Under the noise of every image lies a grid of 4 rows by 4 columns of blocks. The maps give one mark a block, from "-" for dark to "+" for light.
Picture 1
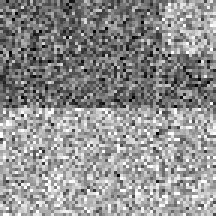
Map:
- - - +
- - - -
+ + + +
+ + + +
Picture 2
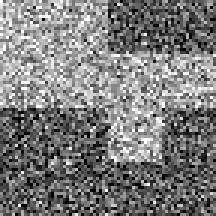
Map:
+ + - -
+ + + +
- - + -
- - - -
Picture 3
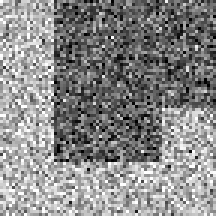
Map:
+ - - -
+ - - -
+ - - +
+ + + +
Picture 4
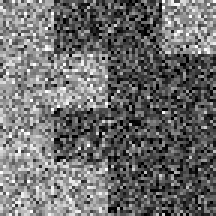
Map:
+ - - +
+ + - -
+ - - -
+ + - -
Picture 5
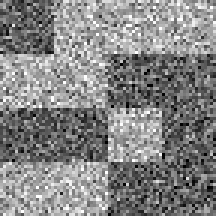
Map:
- + + +
+ + - -
- - + -
+ + - -
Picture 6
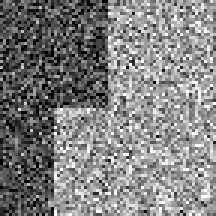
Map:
- - + +
- - + +
- + + +
- + + +
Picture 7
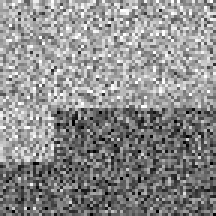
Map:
+ + + +
+ + + +
+ - - -
- - - -
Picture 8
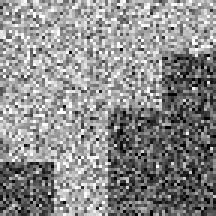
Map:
+ + + +
+ + + -
+ + - -
- + - -
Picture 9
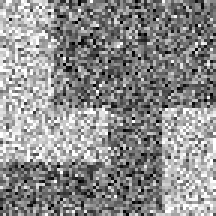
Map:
+ - - -
+ - - -
+ + - +
- - - +
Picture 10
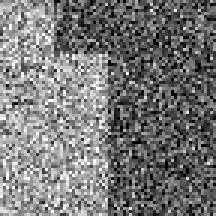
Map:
+ - - -
+ + - -
+ + - -
+ + - -
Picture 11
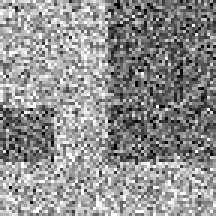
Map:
+ + - -
+ + - -
- + - -
+ + + +
